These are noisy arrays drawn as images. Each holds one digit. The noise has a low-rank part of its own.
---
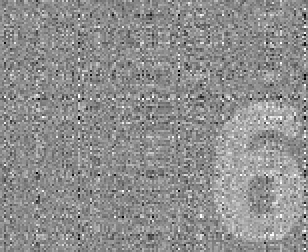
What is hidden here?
light 6
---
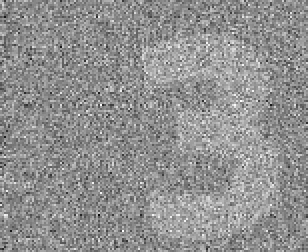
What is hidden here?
light 3
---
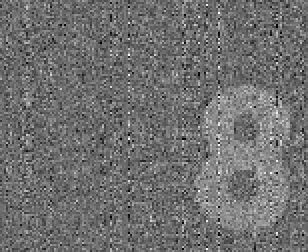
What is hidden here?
light 8
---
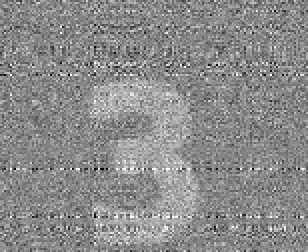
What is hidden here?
light 3
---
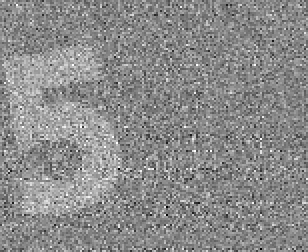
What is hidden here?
light 5
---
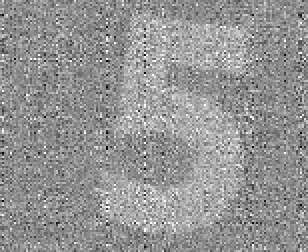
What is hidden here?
light 5
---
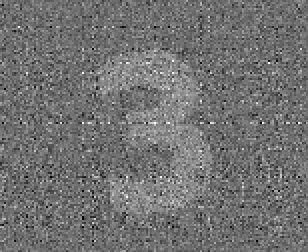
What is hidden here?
light 3
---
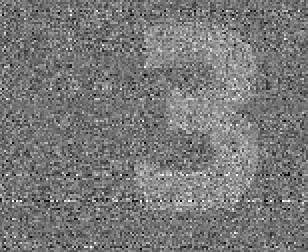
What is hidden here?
light 3
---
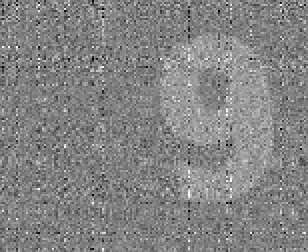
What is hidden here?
light 9
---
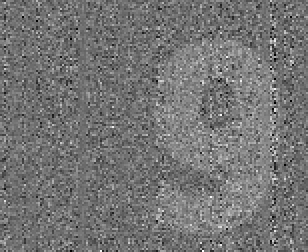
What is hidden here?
light 9
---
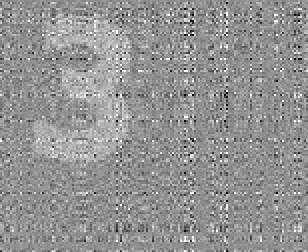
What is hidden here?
light 3
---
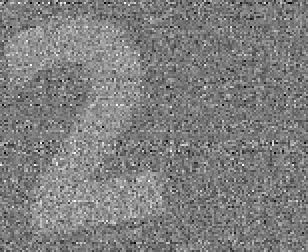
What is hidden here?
light 2
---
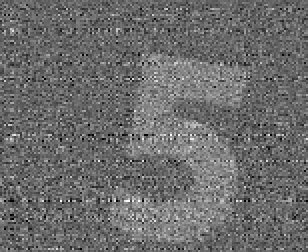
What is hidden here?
light 5
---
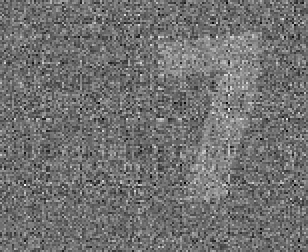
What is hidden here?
light 7
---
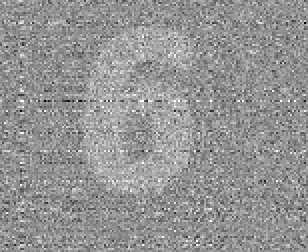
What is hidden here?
light 6
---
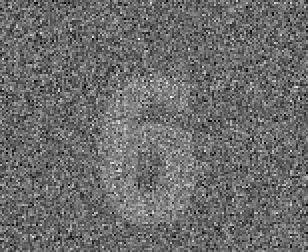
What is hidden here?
light 6
